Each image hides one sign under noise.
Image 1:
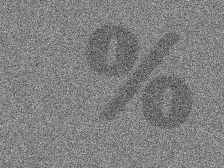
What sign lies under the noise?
percent sign
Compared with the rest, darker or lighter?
darker
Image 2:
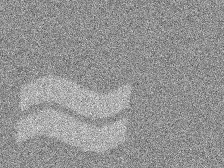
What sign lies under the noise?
approximately sign
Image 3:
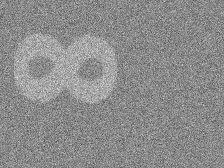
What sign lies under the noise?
infinity sign
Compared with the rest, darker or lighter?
lighter
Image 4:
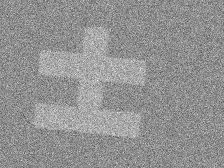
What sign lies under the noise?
plus-minus sign
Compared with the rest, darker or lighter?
lighter
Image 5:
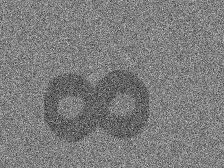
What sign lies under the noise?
infinity sign
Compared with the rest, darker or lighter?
darker
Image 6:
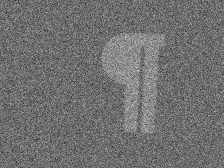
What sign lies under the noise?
pilcrow
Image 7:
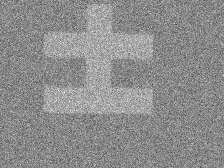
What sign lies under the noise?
plus-minus sign
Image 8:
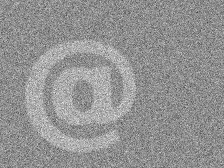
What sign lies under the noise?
at sign
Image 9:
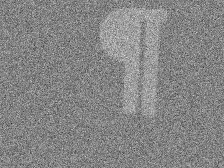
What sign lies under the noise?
pilcrow
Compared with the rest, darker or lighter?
lighter
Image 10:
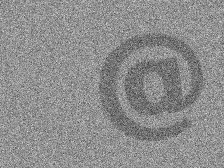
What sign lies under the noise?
at sign
